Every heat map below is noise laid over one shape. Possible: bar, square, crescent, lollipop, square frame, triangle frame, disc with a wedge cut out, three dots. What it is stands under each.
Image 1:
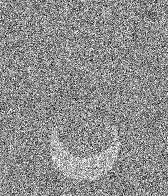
crescent
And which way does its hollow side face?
up
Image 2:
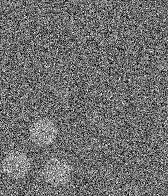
three dots
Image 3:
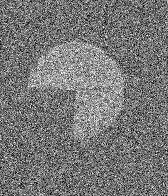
disc with a wedge cut out
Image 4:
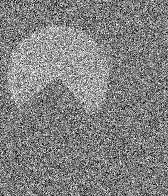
disc with a wedge cut out
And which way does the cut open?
down
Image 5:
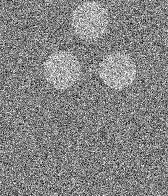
three dots
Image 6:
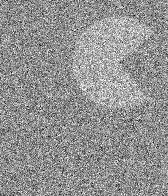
disc with a wedge cut out
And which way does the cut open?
right
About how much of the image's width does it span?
half
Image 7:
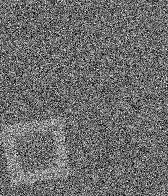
square frame
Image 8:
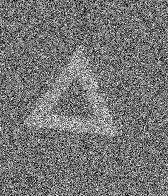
triangle frame
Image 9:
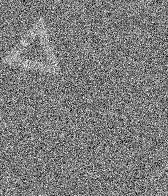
triangle frame
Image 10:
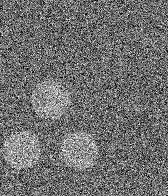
three dots
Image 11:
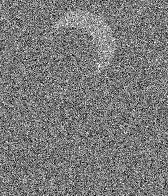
crescent
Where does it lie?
top middle
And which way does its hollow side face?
down and left
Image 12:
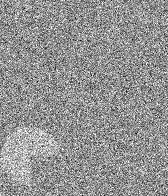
disc with a wedge cut out
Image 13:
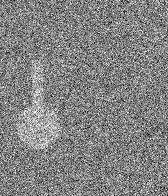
lollipop
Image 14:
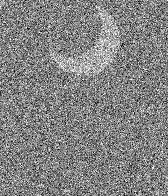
crescent
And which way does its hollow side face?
up and left
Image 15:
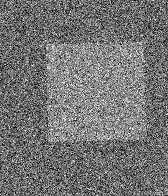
square
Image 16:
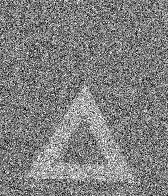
triangle frame
